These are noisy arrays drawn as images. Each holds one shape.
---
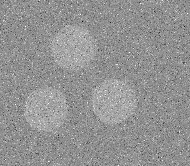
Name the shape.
three dots
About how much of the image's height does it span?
two thirds
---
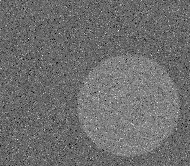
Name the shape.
disc
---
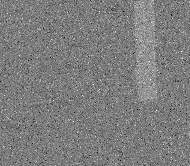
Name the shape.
bar
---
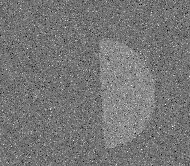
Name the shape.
half disc
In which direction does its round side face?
right
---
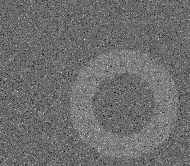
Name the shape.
ring
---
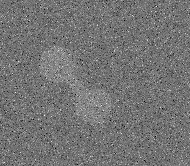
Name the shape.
dumbbell
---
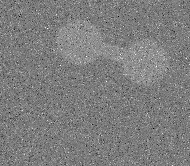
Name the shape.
dumbbell
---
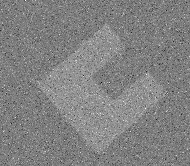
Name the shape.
square with a notch
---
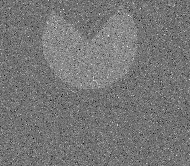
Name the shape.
disc with a wedge cut out
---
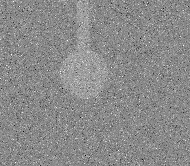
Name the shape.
lollipop
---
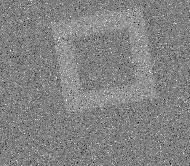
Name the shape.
square frame
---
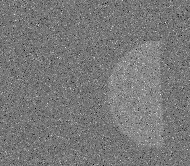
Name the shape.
half disc
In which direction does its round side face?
left
